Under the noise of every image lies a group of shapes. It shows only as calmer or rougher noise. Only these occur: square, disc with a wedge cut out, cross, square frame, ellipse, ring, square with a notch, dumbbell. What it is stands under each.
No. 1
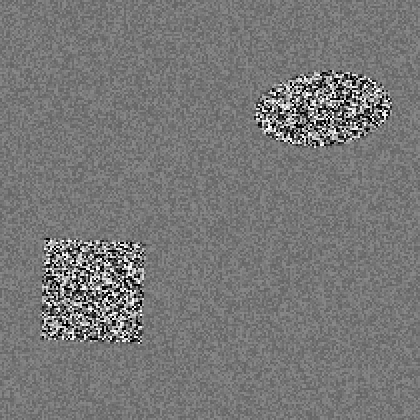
top right: ellipse; bottom left: square
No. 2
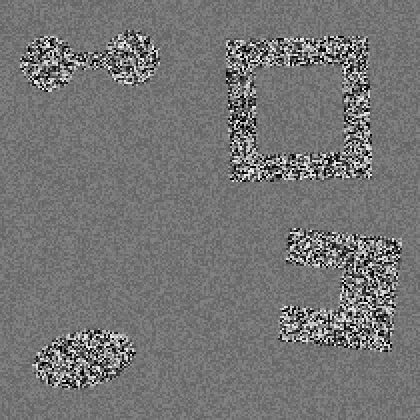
top left: dumbbell; top right: square frame; bottom left: ellipse; bottom right: square with a notch
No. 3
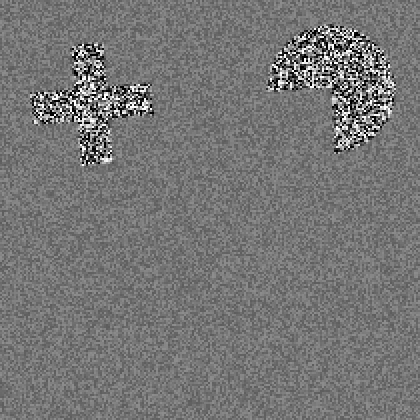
top left: cross; top right: disc with a wedge cut out
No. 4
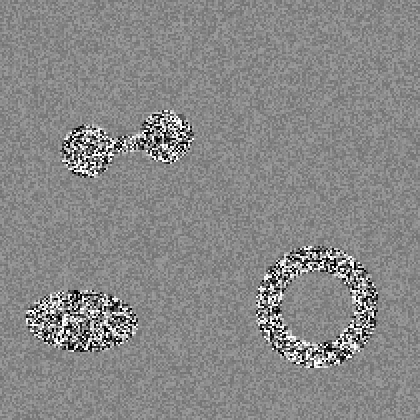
top left: dumbbell; bottom left: ellipse; bottom right: ring
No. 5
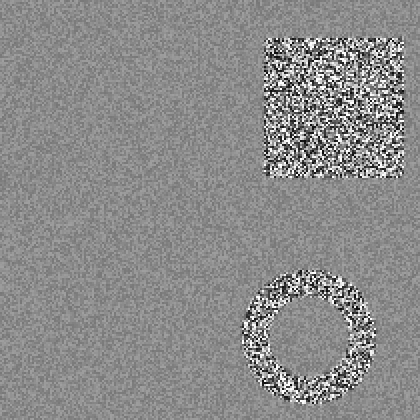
top right: square; bottom right: ring
